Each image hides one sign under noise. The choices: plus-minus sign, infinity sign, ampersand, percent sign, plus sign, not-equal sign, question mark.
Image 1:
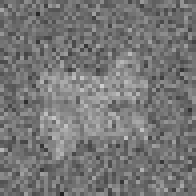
not-equal sign
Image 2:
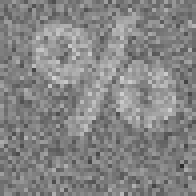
percent sign
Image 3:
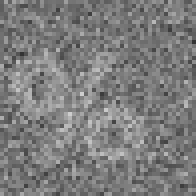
percent sign
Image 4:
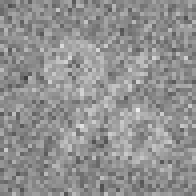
percent sign
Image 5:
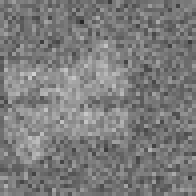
not-equal sign
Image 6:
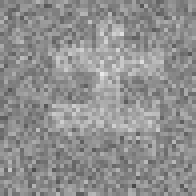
plus-minus sign
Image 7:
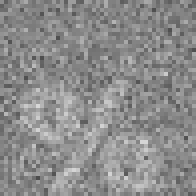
percent sign
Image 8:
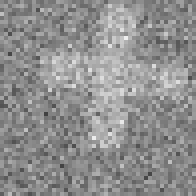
plus sign
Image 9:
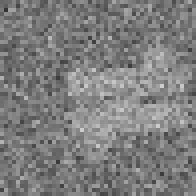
not-equal sign
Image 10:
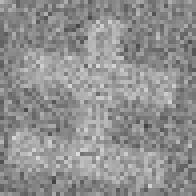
plus-minus sign
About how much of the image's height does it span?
nearly all
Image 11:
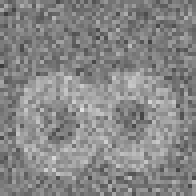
infinity sign
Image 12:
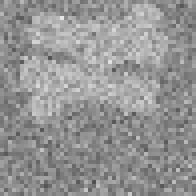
not-equal sign
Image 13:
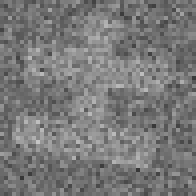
plus-minus sign
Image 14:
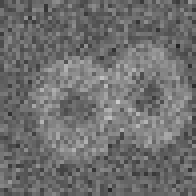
infinity sign
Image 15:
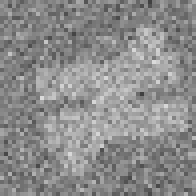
not-equal sign
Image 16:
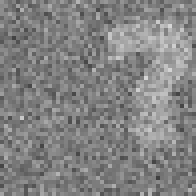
question mark
